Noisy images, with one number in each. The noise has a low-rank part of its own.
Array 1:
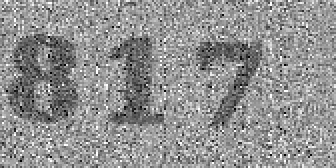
817
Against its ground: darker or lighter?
darker
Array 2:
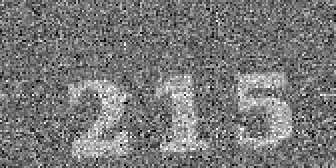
215
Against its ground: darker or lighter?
lighter
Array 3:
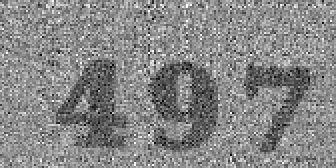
497
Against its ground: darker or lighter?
darker
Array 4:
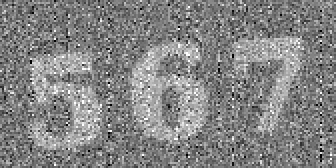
567
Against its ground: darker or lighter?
lighter
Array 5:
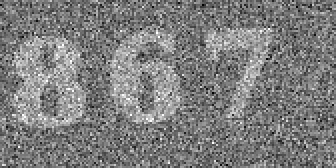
867
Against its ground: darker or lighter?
lighter
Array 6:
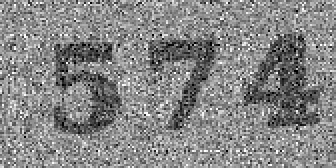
574
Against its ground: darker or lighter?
darker
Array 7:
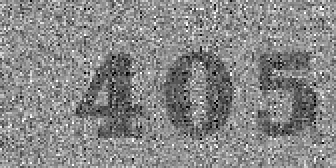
405
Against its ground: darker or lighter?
darker
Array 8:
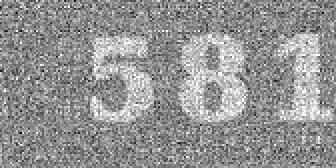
581
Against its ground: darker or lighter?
lighter
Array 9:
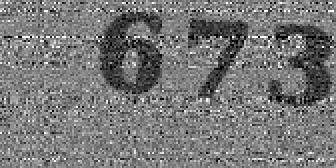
673
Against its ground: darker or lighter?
darker
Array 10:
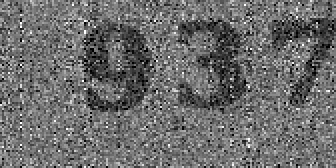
937
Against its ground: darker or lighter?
darker
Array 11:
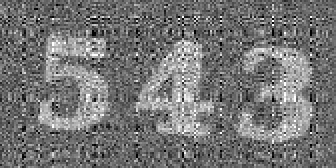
543
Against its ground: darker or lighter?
lighter
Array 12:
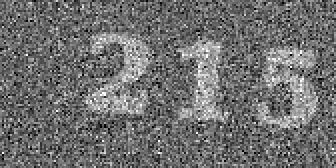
215
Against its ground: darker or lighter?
lighter
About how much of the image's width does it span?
two thirds
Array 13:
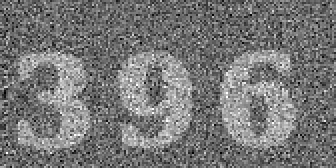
396
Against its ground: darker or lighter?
lighter
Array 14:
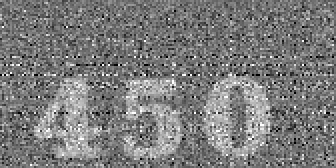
450
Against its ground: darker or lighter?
lighter
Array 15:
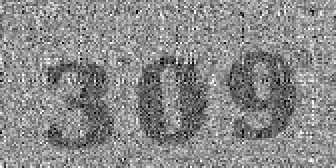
309
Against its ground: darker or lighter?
darker
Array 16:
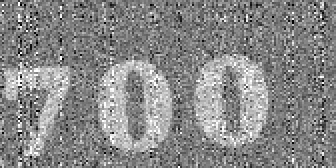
700
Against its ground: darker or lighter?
lighter
